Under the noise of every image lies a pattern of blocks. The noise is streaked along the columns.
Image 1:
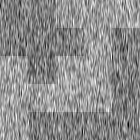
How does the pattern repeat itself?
mirrored about the diagonal from the top left
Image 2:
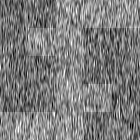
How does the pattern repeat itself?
the same after a half turn
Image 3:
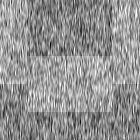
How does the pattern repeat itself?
left and right mirror each other
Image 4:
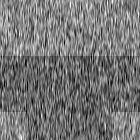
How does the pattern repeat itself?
left and right mirror each other
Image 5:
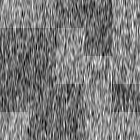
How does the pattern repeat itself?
no symmetry
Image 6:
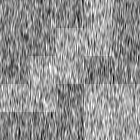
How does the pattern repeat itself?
mirrored about the diagonal from the top left
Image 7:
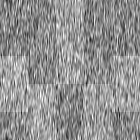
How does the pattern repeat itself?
left and right mirror each other
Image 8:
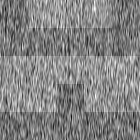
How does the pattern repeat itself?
left and right mirror each other
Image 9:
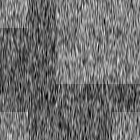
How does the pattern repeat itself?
mirrored about the diagonal from the bottom left
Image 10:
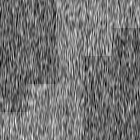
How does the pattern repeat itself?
the same after a half turn
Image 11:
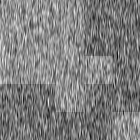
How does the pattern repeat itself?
mirrored about the diagonal from the top left
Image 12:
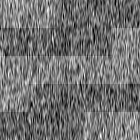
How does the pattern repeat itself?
the same after a half turn
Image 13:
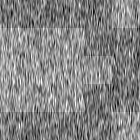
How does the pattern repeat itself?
top and bottom mirror each other
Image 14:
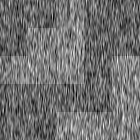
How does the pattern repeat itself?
mirrored about the diagonal from the top left
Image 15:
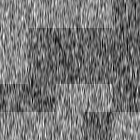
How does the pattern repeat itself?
no symmetry
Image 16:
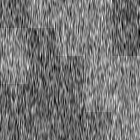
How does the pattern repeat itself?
no symmetry
